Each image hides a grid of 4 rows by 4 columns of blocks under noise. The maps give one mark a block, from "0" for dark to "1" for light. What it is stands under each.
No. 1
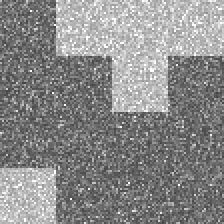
0 1 1 1
0 0 1 0
0 0 0 0
1 0 0 0
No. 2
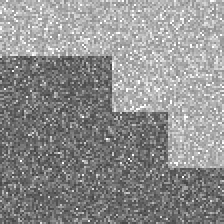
1 1 1 1
0 0 1 1
0 0 0 1
0 0 0 0
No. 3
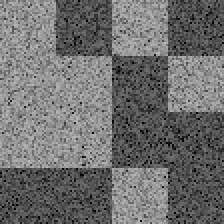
1 0 1 0
1 1 0 1
1 1 0 0
0 0 1 0
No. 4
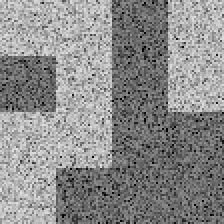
1 1 0 1
0 1 0 1
1 1 0 0
1 0 0 0
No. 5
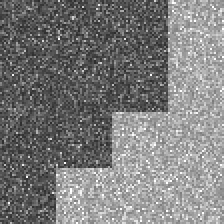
0 0 0 1
0 0 0 1
0 0 1 1
0 1 1 1
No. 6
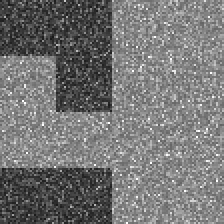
0 0 1 1
1 0 1 1
1 1 1 1
0 0 1 1
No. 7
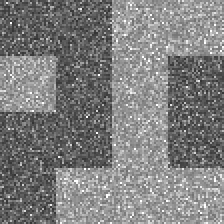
0 0 1 1
1 0 1 0
0 0 1 0
0 1 1 1
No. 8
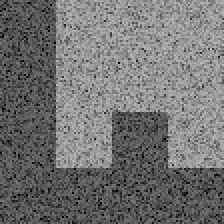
0 1 1 1
0 1 1 1
0 1 0 1
0 0 0 0
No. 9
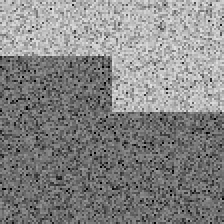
1 1 1 1
0 0 1 1
0 0 0 0
0 0 0 0
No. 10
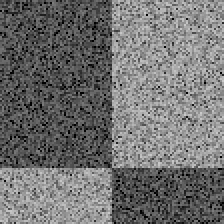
0 0 1 1
0 0 1 1
0 0 1 1
1 1 0 0
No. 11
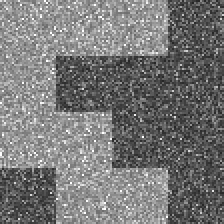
1 1 1 0
1 0 0 0
1 1 0 0
0 1 1 0
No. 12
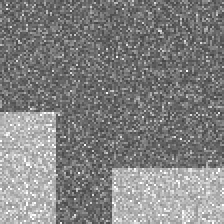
0 0 0 0
0 0 0 0
1 0 0 0
1 0 1 1
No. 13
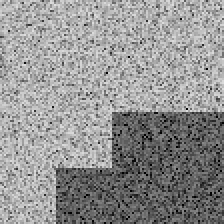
1 1 1 1
1 1 1 1
1 1 0 0
1 0 0 0
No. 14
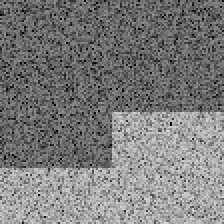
0 0 0 0
0 0 0 0
0 0 1 1
1 1 1 1
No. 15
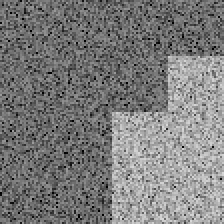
0 0 0 0
0 0 0 1
0 0 1 1
0 0 1 1
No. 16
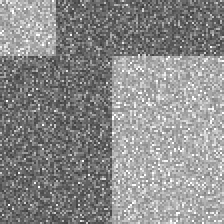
1 0 0 0
0 0 1 1
0 0 1 1
0 0 1 1
